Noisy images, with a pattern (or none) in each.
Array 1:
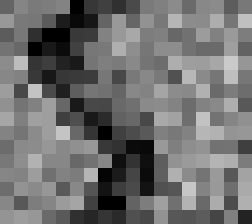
a wavy band
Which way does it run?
top to bottom
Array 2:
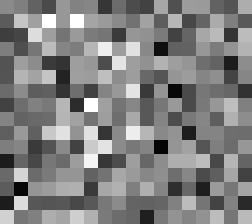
only noise
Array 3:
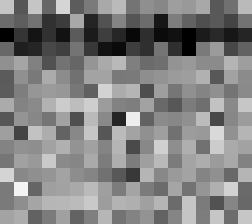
one horizontal stripe
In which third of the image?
top
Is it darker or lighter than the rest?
darker
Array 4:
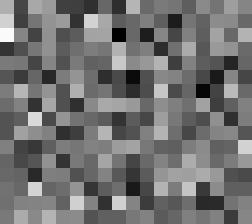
only noise
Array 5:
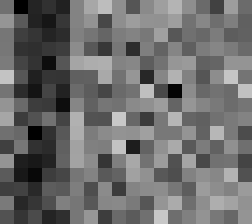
one vertical stripe
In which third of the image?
left
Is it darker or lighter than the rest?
darker
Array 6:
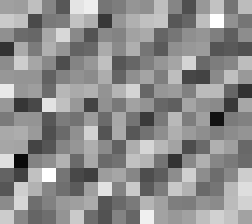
diagonal stripes
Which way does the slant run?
bottom left to top right
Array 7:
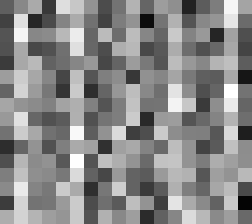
vertical stripes
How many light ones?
5
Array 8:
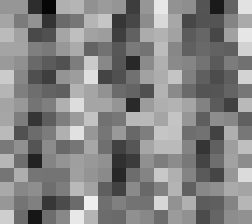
vertical stripes
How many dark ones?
3
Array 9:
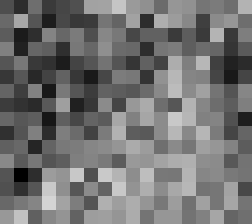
spokes from one point
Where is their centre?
top right
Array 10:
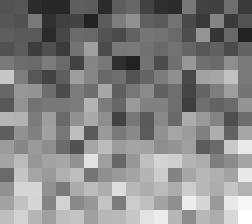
a smooth slope
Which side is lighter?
bottom
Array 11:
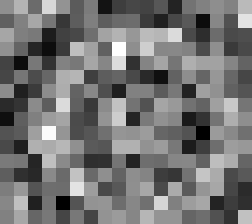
rings round one point
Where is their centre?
centre
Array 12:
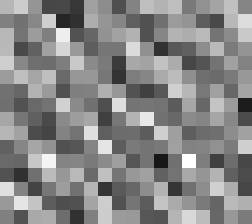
diagonal stripes
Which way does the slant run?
top left to bottom right
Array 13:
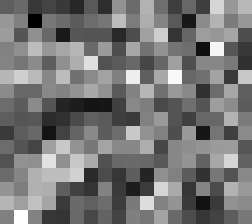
spokes from one point
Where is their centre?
middle right
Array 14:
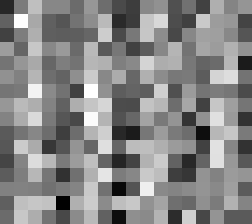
vertical stripes
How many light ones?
4
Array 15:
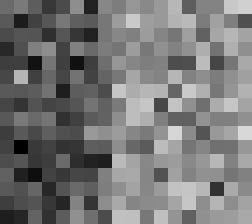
a sharp edge
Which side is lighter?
right
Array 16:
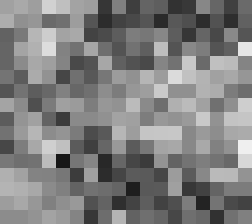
spokes from one point
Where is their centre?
middle left
